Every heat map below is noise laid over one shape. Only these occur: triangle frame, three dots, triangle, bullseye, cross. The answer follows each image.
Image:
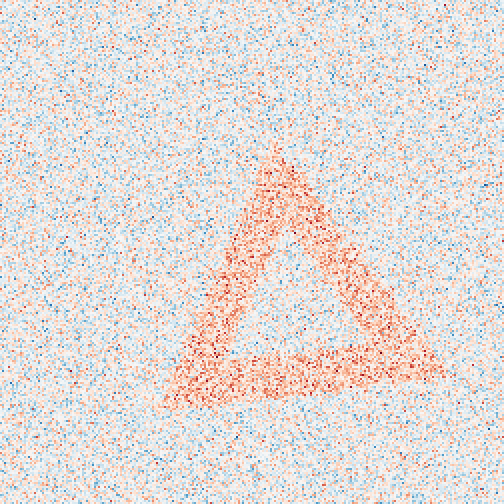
red triangle frame
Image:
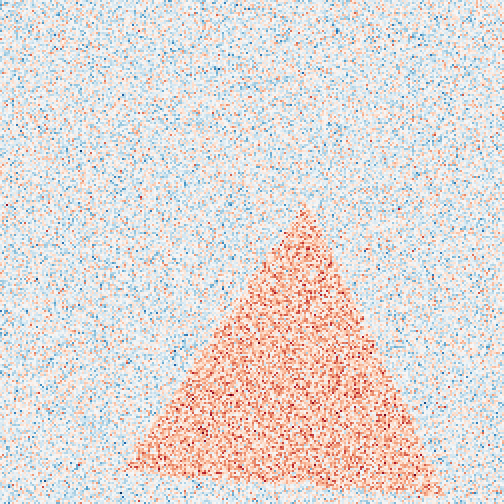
red triangle
